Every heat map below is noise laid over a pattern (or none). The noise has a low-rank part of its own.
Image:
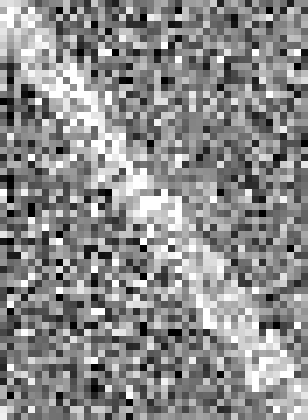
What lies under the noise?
a diagonal band
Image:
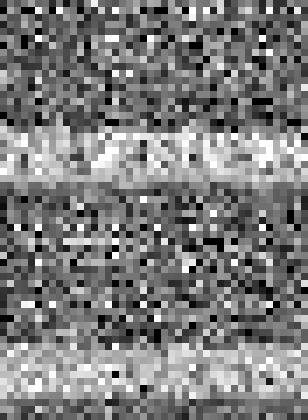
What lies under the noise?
bands of rows
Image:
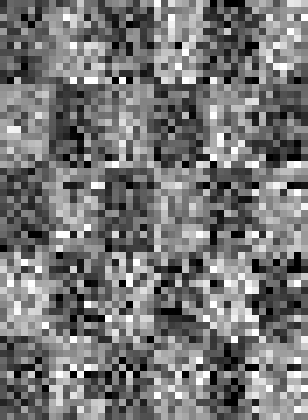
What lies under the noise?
a checkerboard
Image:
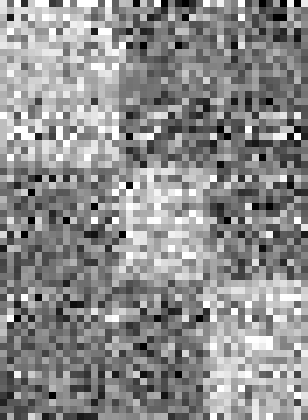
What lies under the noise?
blocks along the diagonal
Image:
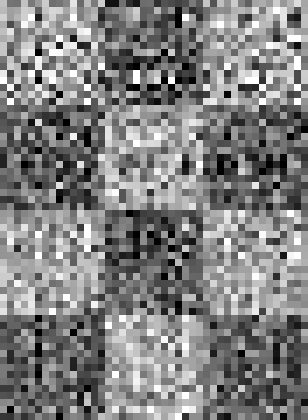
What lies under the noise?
a checkerboard
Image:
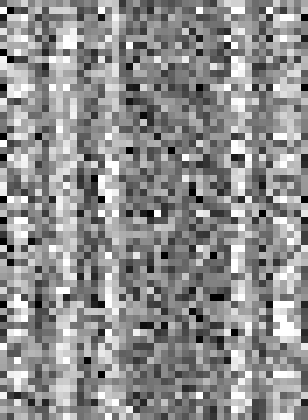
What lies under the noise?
bands of columns
